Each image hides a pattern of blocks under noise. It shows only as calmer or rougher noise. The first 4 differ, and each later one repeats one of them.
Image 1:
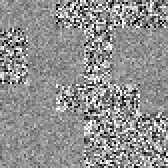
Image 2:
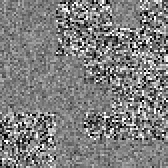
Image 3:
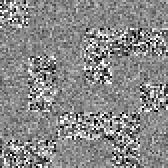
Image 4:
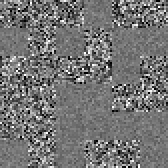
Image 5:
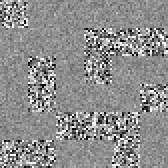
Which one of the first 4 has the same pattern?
3
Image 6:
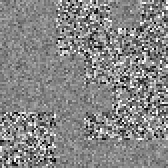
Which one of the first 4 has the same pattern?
2
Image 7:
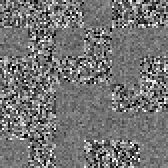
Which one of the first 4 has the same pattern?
4
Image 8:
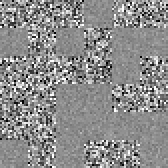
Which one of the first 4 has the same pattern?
4
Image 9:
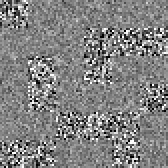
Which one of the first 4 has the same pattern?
3
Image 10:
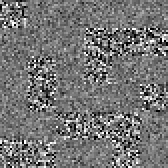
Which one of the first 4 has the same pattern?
3
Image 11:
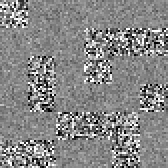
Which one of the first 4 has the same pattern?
3
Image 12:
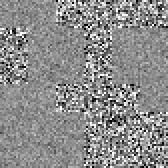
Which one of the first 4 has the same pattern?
1
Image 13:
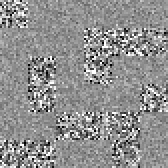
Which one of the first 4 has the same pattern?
3
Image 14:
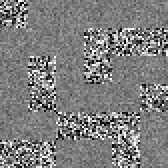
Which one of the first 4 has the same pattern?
3
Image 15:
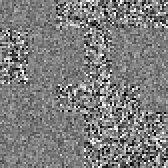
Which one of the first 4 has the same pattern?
1
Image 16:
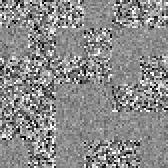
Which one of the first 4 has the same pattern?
4
